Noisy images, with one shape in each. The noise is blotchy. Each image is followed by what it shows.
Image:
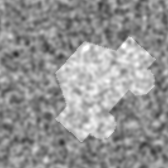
car
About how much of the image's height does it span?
two thirds
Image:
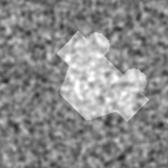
car
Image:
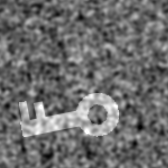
key
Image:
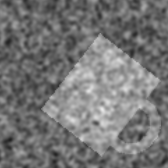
cup
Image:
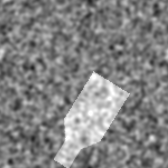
bottle
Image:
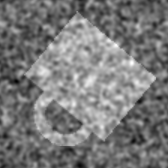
cup
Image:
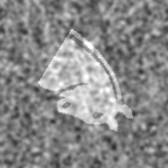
chess knight
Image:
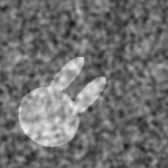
rabbit's head
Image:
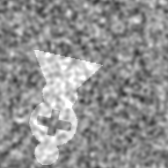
chess bishop
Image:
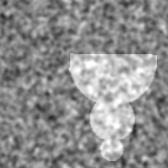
chess pawn
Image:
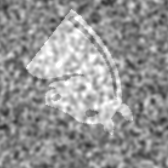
chess knight
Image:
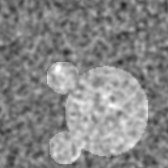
bear's head
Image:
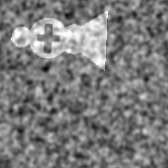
chess bishop
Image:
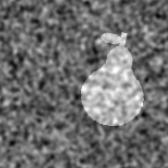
pear
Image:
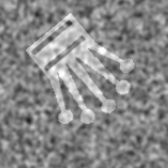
chess queen
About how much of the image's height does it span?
two thirds
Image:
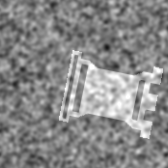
chess rook
